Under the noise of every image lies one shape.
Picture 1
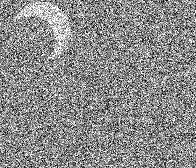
light crescent, top left
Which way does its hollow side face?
down and left
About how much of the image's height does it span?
a third
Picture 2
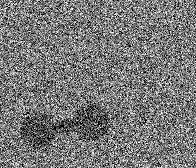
dark dumbbell
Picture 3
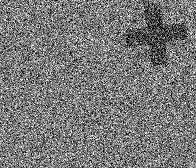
dark cross, top right
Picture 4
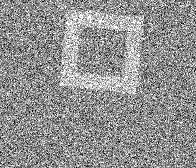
light square frame
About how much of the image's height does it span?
half
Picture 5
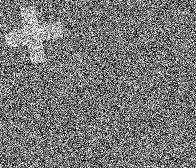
light cross, top left
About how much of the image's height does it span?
a third
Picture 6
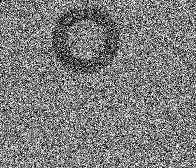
dark ring, top middle
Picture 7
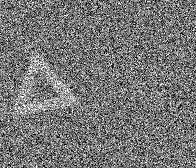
light triangle frame, middle left
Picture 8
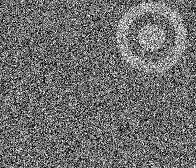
light bullseye, top right
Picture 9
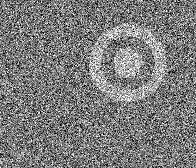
light bullseye
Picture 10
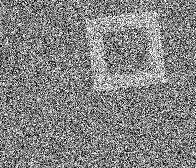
light square frame
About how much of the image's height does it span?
half
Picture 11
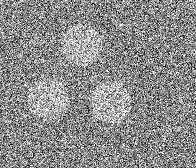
light three dots
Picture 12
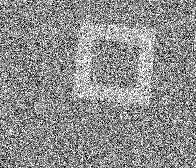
light square frame
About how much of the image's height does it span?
half
